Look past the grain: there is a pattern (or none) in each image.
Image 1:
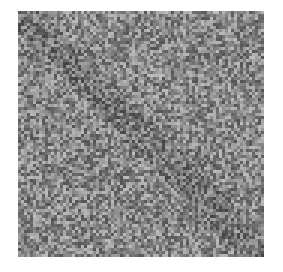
a diagonal band
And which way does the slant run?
top left to bottom right
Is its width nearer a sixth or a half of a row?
a sixth
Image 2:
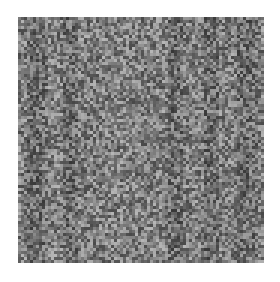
bands of columns
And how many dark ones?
5
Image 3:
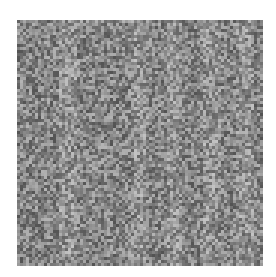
bands of columns
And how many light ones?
5
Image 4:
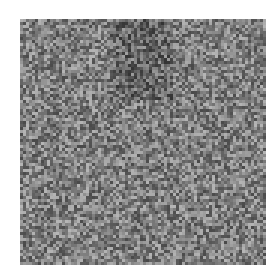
one block
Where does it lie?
top middle
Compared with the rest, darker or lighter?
darker
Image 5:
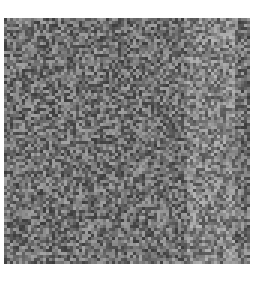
one band of columns
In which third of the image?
right
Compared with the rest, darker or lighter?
lighter
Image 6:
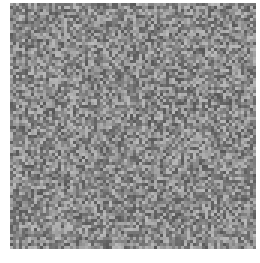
only noise
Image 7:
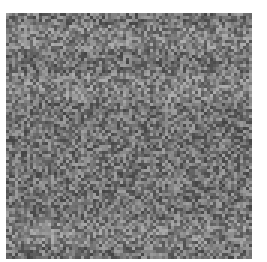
bands of rows
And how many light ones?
3
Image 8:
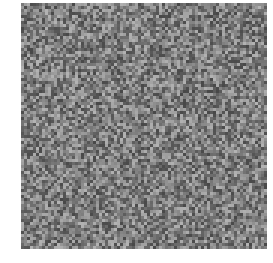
only noise
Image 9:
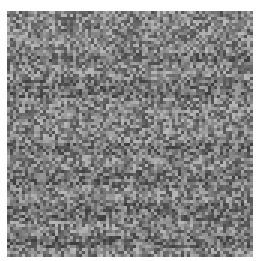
bands of rows
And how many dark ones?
6
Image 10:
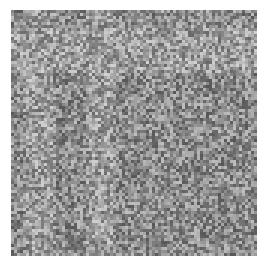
bands of rows crossing bands of columns
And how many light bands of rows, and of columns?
1 and 2
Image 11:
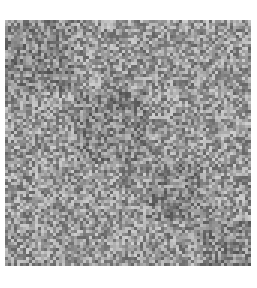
blocks along the diagonal
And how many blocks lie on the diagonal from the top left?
4
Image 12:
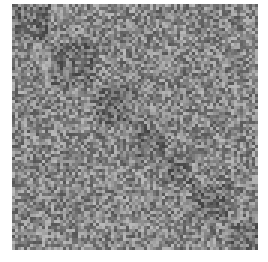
blocks along the diagonal
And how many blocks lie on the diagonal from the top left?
7
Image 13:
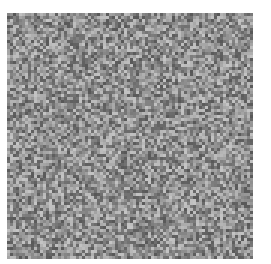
only noise
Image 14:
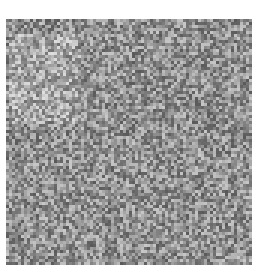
one block
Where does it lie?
top left
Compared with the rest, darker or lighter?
lighter
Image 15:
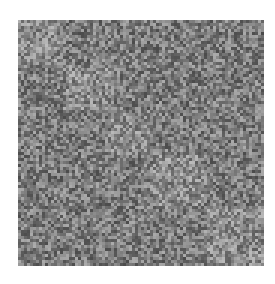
blocks along the diagonal
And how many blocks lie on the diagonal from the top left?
5
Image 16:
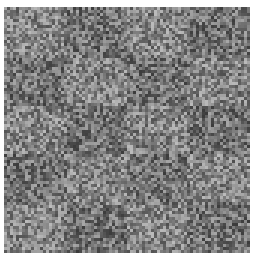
a checkerboard
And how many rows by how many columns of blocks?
5 by 4
